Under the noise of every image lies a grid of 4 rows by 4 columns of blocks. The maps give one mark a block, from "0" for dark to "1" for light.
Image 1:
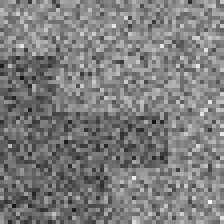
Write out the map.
1 1 1 1
0 1 1 1
0 0 0 1
0 0 1 1
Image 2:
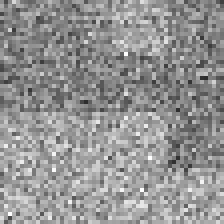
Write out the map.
0 0 1 0
0 0 0 0
1 1 1 0
1 1 1 1
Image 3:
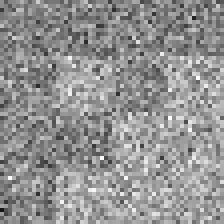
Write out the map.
0 0 0 0
0 1 0 1
0 0 1 1
0 1 1 1
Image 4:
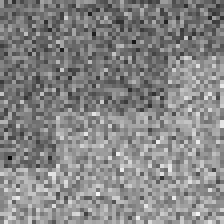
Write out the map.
0 0 0 0
0 0 0 1
0 1 1 1
1 1 1 1
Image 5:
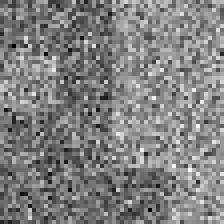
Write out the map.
0 0 1 1
1 0 1 1
0 0 1 1
0 0 0 1
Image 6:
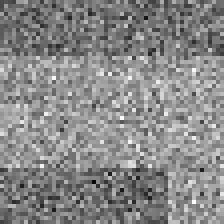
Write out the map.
0 0 0 0
1 1 1 1
1 1 1 1
0 0 0 1
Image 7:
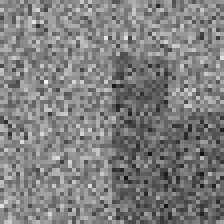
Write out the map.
1 1 1 1
1 1 0 1
1 1 0 0
1 1 0 0
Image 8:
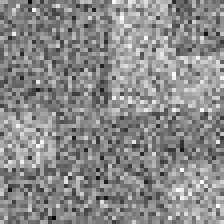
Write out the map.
0 0 1 0
0 0 1 1
1 0 0 0
0 0 0 1
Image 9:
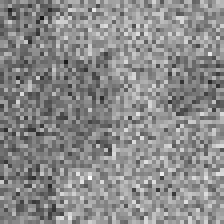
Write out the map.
0 1 1 1
0 0 1 0
0 0 1 1
0 1 1 1
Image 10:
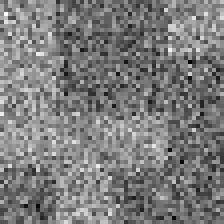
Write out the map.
1 0 0 1
1 0 0 0
1 1 1 0
0 1 0 0
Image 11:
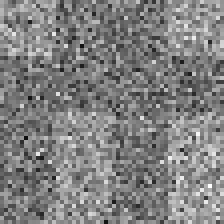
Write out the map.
1 0 0 1
0 0 0 0
0 1 0 1
0 1 0 1
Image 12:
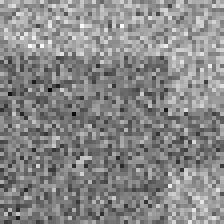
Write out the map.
1 1 1 1
0 0 0 1
0 0 0 0
0 0 0 1
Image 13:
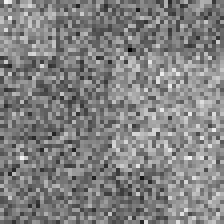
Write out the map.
1 0 0 0
0 0 1 1
0 0 1 1
0 0 0 1
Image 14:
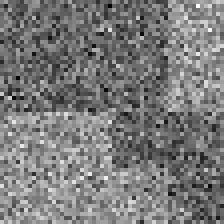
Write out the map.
0 0 0 1
0 0 0 1
1 1 0 0
1 1 1 0
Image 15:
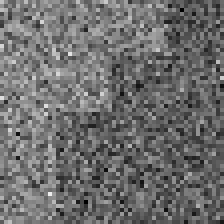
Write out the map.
1 1 1 0
1 1 0 0
1 0 0 0
1 0 0 0
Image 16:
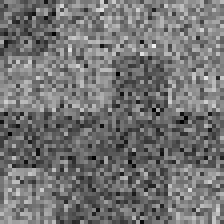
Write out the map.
0 1 1 1
1 1 0 1
0 0 0 0
1 0 0 1
